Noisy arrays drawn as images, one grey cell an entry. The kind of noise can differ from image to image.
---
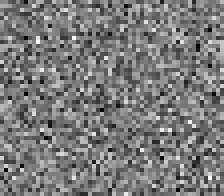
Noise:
independent entries
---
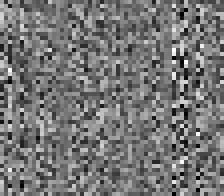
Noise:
columns of uneven size
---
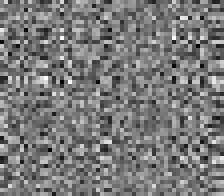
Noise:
low rank plus noise
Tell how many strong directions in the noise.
one
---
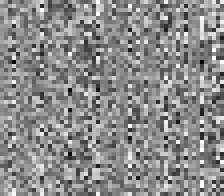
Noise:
columns of uneven size
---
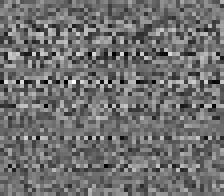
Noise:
rows of uneven size
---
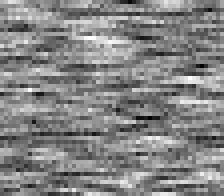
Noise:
streaked along the rows
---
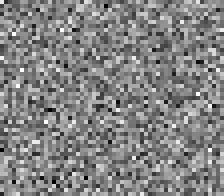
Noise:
independent entries
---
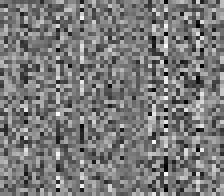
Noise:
columns of uneven size
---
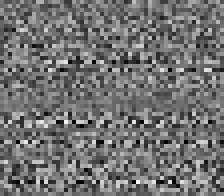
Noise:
rows of uneven size
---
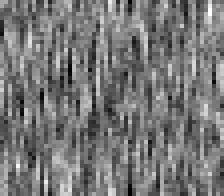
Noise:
streaked along the columns
